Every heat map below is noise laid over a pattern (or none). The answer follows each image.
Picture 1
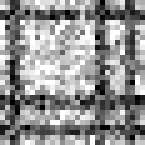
bands of rows crossing bands of columns
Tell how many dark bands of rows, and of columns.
3 and 3
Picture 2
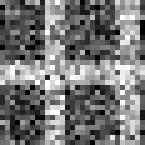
bands of rows crossing bands of columns
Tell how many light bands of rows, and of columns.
1 and 2
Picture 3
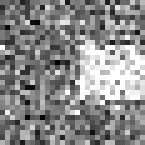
one block
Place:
middle right
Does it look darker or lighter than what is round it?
lighter
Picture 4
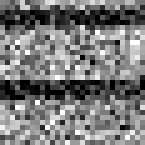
bands of rows
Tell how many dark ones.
2
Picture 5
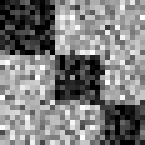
blocks along the diagonal
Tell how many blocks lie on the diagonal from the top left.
3
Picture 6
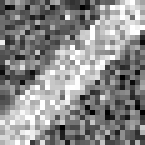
a diagonal band
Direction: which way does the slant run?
bottom left to top right
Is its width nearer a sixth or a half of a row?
a half
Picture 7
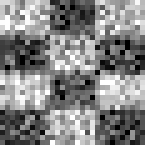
a checkerboard
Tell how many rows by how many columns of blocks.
4 by 3
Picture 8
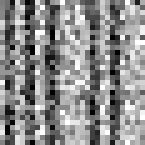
bands of columns
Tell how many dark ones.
5
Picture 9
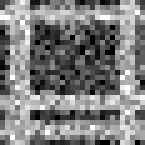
bands of rows crossing bands of columns
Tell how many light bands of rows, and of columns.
3 and 2
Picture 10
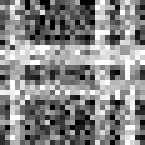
bands of rows crossing bands of columns
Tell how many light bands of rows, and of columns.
2 and 3
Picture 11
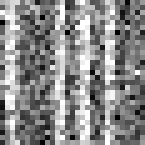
bands of columns
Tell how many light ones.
4
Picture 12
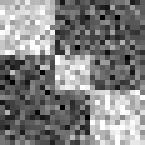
blocks along the diagonal
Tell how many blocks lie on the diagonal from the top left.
3
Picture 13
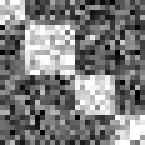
blocks along the diagonal
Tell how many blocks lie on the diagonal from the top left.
4
